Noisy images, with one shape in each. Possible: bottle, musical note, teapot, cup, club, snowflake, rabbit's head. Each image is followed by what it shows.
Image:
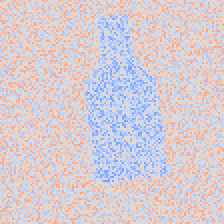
bottle
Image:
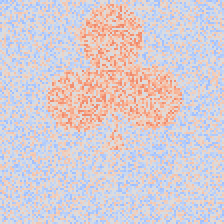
club
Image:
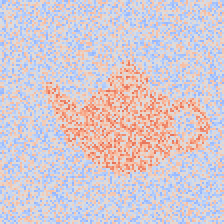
teapot
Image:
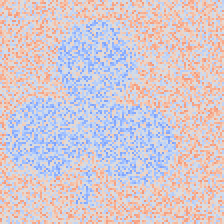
club
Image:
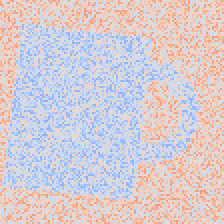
cup
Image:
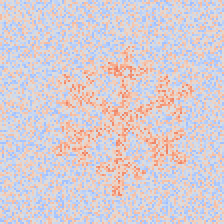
snowflake
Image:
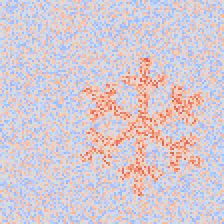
snowflake
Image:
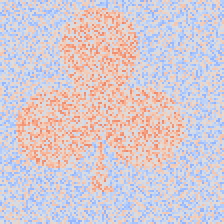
club
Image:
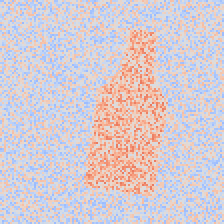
bottle
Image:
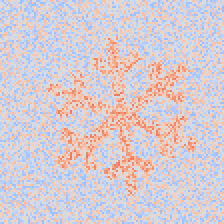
snowflake
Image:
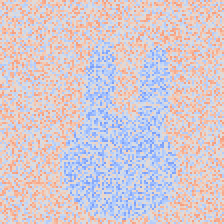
rabbit's head
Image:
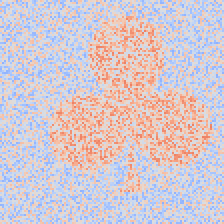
club
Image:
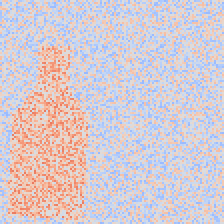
bottle
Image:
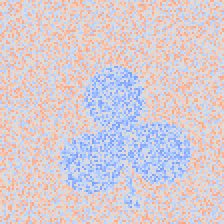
club
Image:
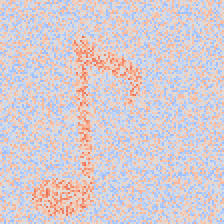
musical note
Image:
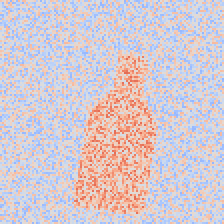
bottle
